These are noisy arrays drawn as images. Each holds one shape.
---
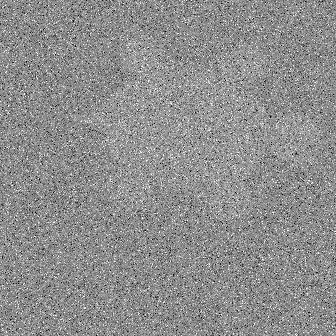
turtle
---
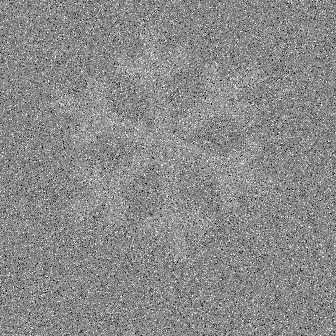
snowflake
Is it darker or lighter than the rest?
lighter
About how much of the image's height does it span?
two thirds
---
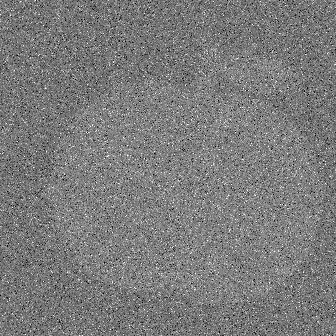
apple
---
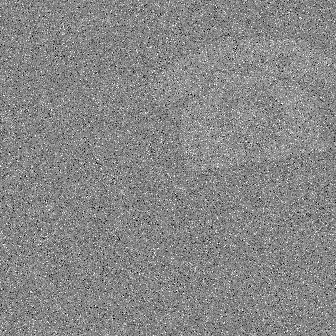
telephone
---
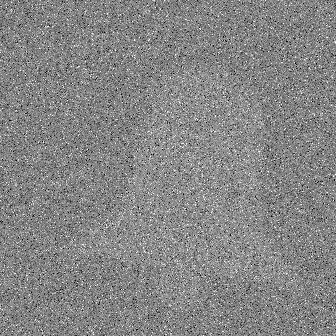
bell
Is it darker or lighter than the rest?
lighter
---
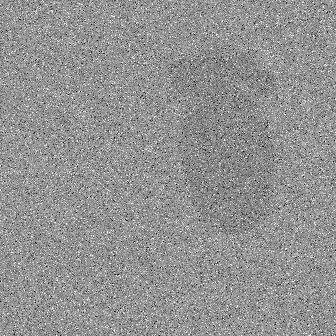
footprint
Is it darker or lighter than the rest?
darker
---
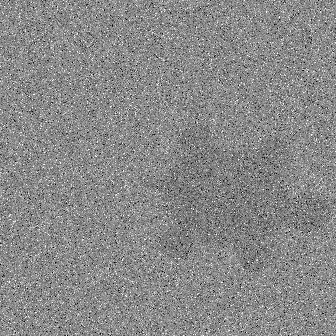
turtle
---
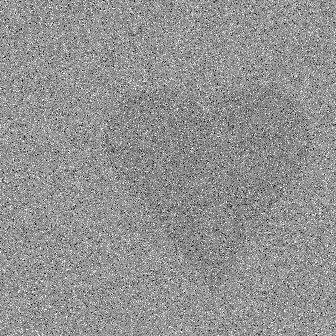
heart
